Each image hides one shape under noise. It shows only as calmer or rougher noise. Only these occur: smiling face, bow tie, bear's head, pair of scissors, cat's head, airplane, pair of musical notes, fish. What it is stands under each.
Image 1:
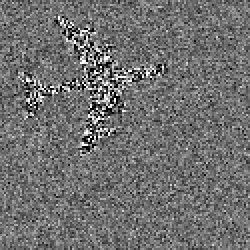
airplane
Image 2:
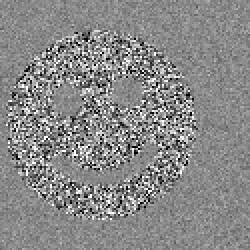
smiling face
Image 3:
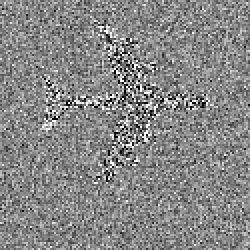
airplane
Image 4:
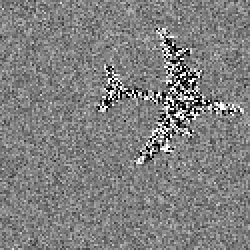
airplane
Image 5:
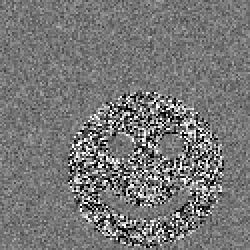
smiling face
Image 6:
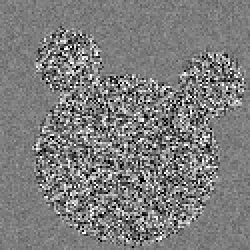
bear's head
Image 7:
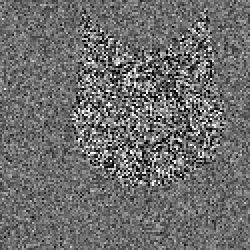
cat's head
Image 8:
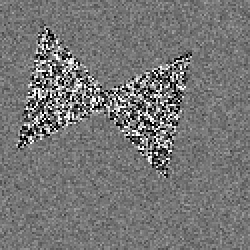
bow tie
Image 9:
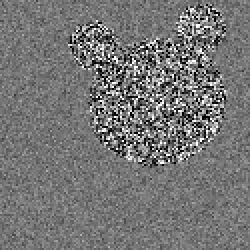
bear's head
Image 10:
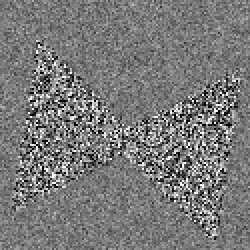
bow tie
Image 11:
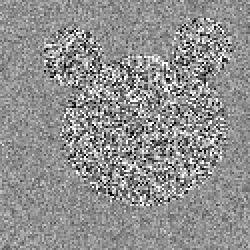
bear's head
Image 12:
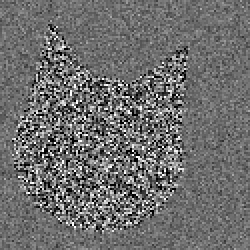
cat's head
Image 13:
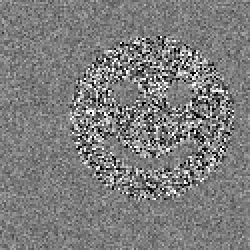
smiling face
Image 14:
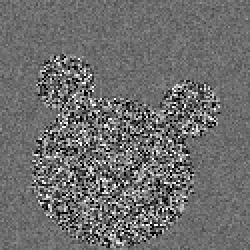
bear's head
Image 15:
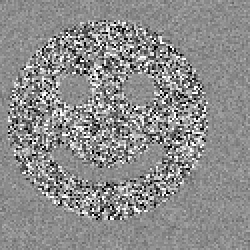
smiling face
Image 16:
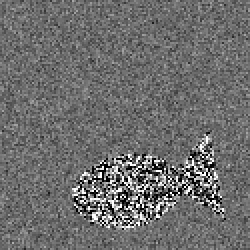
fish
